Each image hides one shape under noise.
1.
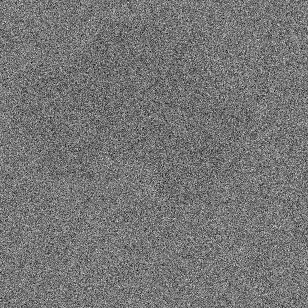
car
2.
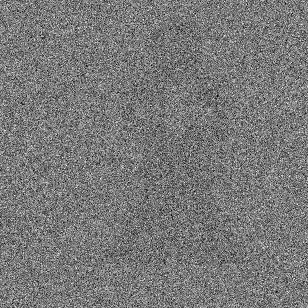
chess bishop
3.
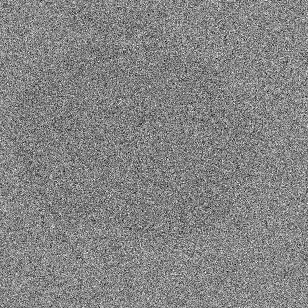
apple
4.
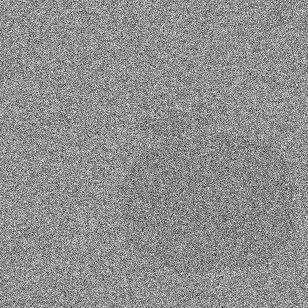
apple
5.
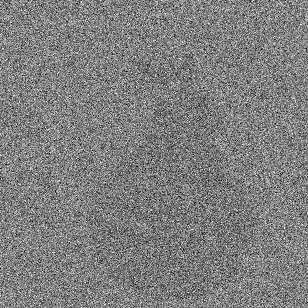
pear
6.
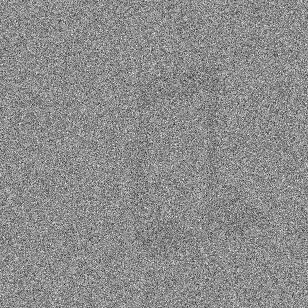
pair of musical notes
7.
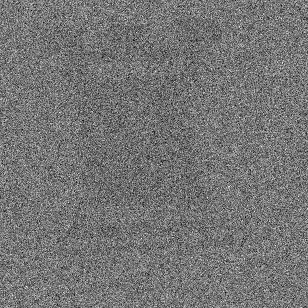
chess rook
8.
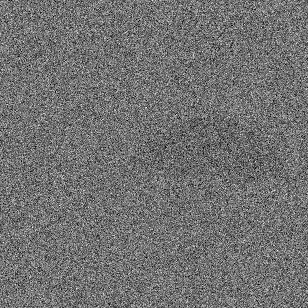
umbrella
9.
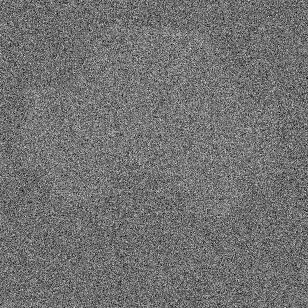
car
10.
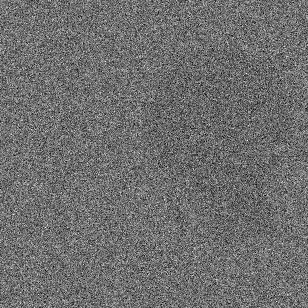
light bulb
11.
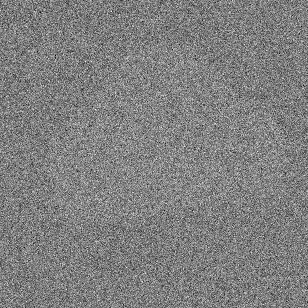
cloud
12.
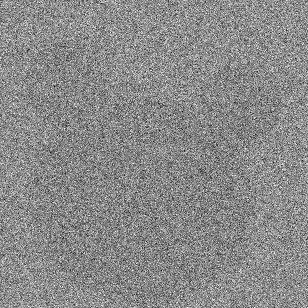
bear's head
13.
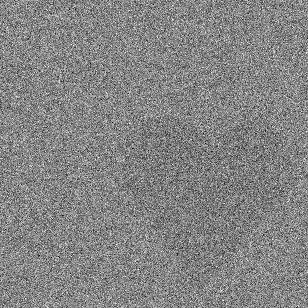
heart
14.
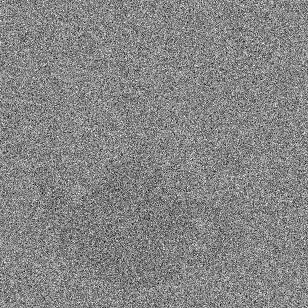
teapot
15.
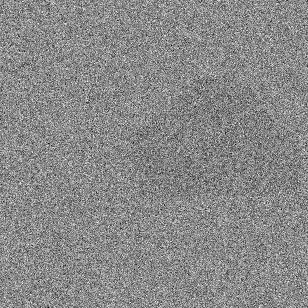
cloud
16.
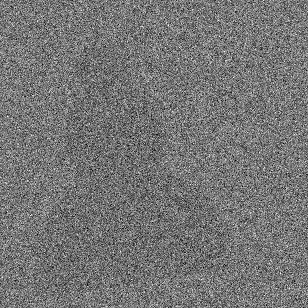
chess pawn
